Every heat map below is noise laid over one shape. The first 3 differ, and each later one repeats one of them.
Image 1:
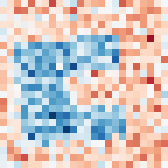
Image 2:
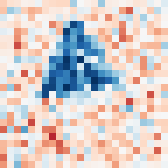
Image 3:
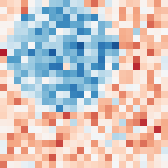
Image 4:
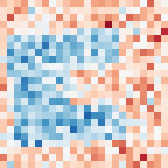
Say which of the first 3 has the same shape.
1
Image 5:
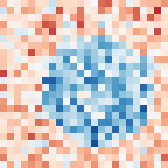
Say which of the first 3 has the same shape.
3
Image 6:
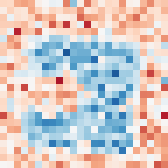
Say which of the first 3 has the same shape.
1
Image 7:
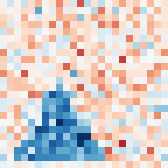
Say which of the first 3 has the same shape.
2
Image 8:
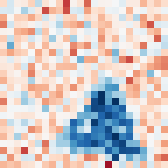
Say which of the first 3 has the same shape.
2
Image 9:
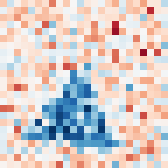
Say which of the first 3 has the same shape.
2
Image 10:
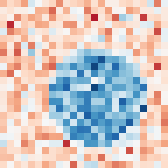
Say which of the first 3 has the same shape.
3
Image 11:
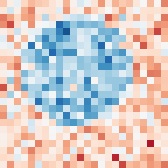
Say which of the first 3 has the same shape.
3
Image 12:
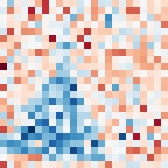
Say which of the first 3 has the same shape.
2
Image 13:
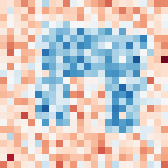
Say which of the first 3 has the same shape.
1
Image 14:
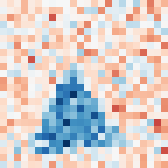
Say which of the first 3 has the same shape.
2
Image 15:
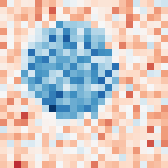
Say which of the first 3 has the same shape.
3
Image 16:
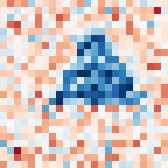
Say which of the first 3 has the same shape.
2
